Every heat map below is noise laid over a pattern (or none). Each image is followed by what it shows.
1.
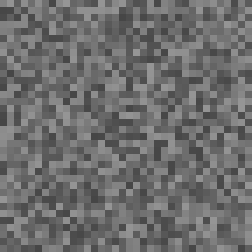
only noise
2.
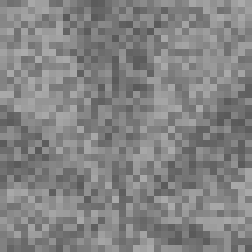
spokes from one point
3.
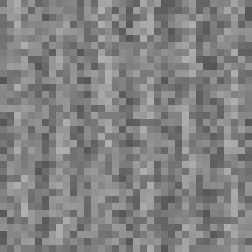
vertical stripes
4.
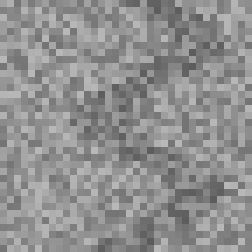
a wavy band
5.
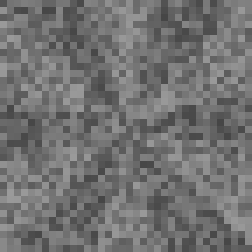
spokes from one point
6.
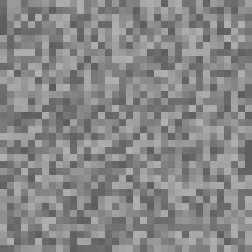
only noise
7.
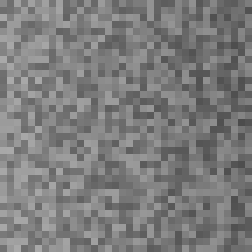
a smooth slope
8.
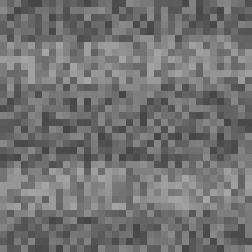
horizontal stripes
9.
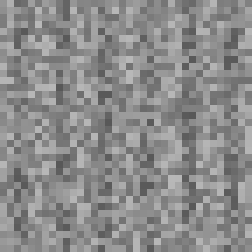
vertical stripes
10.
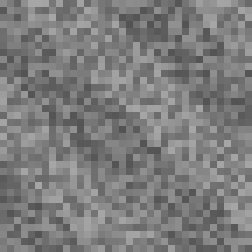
diagonal stripes
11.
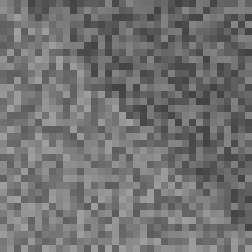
a sharp edge
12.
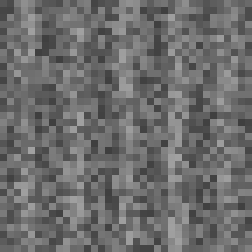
vertical stripes
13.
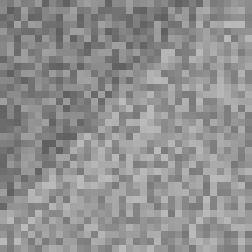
a sharp edge
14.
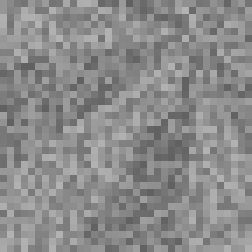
spokes from one point
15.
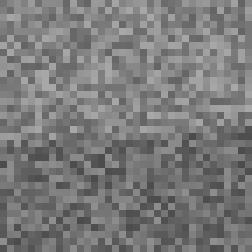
a sharp edge
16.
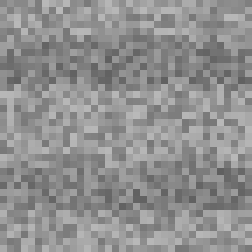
horizontal stripes
